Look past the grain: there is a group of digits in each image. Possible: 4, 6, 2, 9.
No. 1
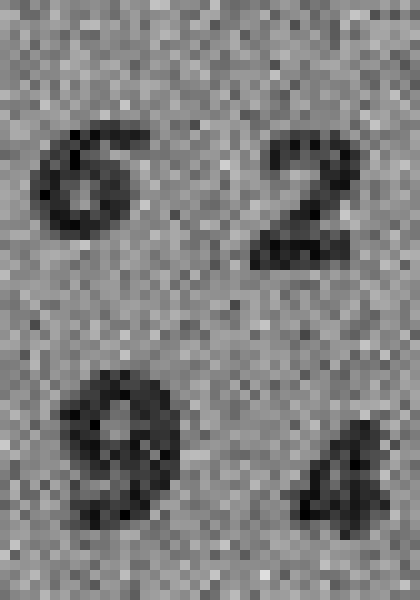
top left: 6; top right: 2; bottom left: 9; bottom right: 4
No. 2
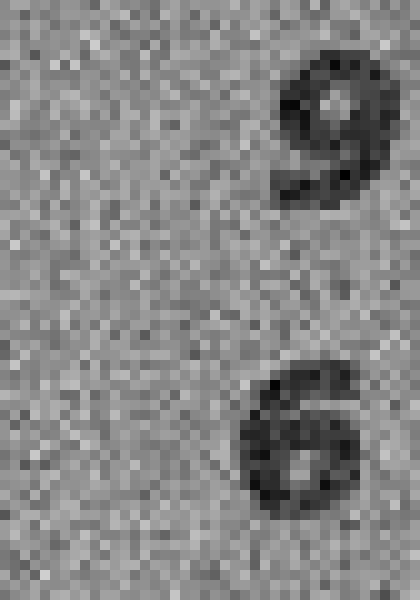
top right: 9; bottom right: 6
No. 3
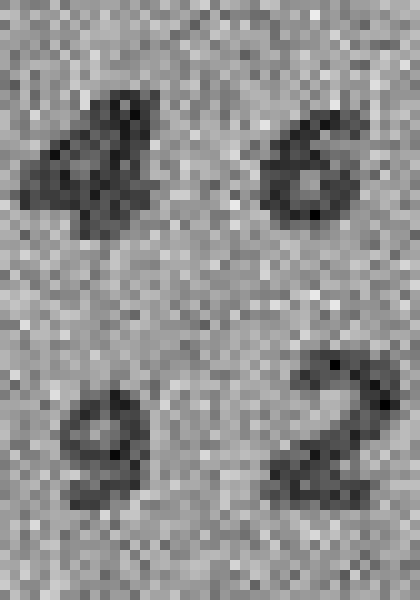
top left: 4; top right: 6; bottom left: 9; bottom right: 2
